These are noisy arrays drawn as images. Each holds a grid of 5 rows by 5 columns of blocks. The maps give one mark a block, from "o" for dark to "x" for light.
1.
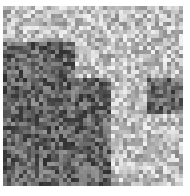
x x x x x
o o x x x
o o o x o
o o o x x
o o o x x
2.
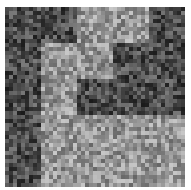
o o x x o
o x x o o
o x o o o
o x x x x
o x x x x
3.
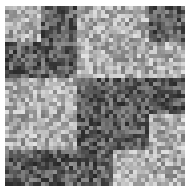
x o x x o
o o x x x
x x o o o
x x o o x
o o o x x
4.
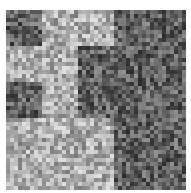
o x x o o
x x o o o
o x o o o
x x x o o
x x x o o
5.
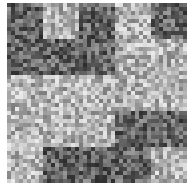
o x o x o
o o o x x
x x x x x
x x x o o
x o o o x
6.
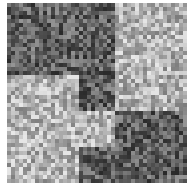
o o o x x
o o o x x
x x o x x
x x x o o
x x o o o
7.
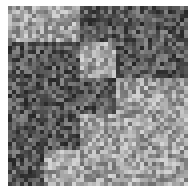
x x o o o
o o x o o
o o o x x
o o x x x
o x x x x
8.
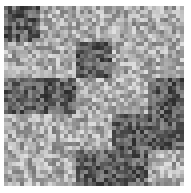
o x x x x
x x o x x
o o x x o
x x x o o
x x o o x
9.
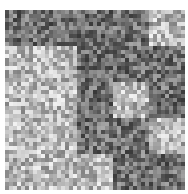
o o o o x
x x o o o
x x o x o
x x o o x
x x x o o
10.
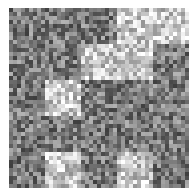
o o o x x
o o x x o
o x o o o
o o o o o
o x o x o
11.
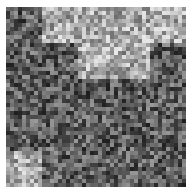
o x x x x
o o x x o
o o o o o
o o o o o
x o o o o
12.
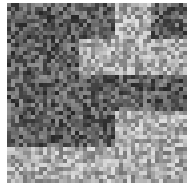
o o o x o
o o x x x
o o o o o
o o o x x
x x x x x
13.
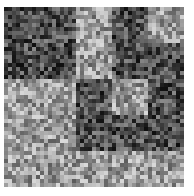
o o x o x
o o x o o
x x o x o
x x o o o
x x x x x
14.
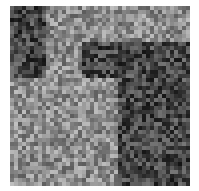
o x x x x
o x o o o
x x x o o
x x x o o
x x x o o
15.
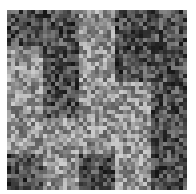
o o x o o
x o x o o
x o x x o
x x x x o
o x o x o
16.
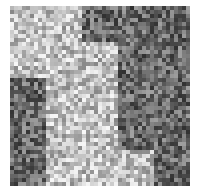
x x o o o
x x x o o
o x x o o
o x x o o
o x x x o
